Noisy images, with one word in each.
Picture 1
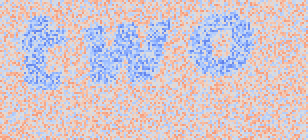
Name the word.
two
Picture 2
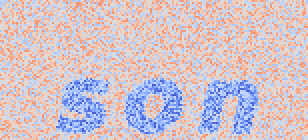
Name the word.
son
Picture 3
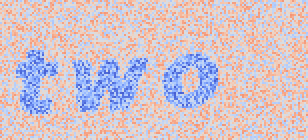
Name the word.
two
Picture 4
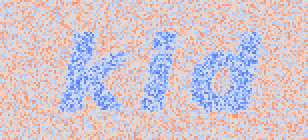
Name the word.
kid
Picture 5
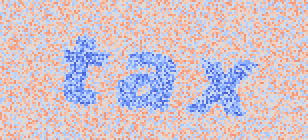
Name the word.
tax
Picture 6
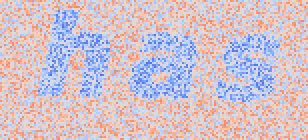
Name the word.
has
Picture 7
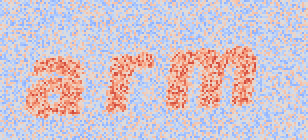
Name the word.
arm
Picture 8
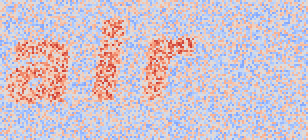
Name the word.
air
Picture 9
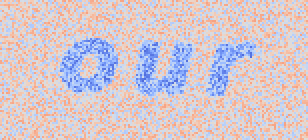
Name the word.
our
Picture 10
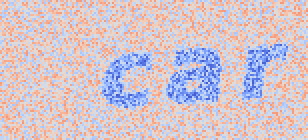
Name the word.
car
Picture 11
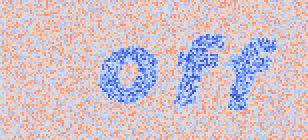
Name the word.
off
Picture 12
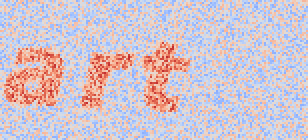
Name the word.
art
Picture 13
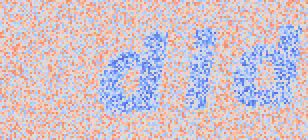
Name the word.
did
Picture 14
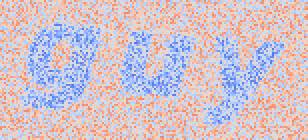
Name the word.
guy
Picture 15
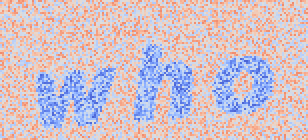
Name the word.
who
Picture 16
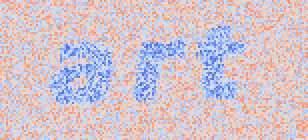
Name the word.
art
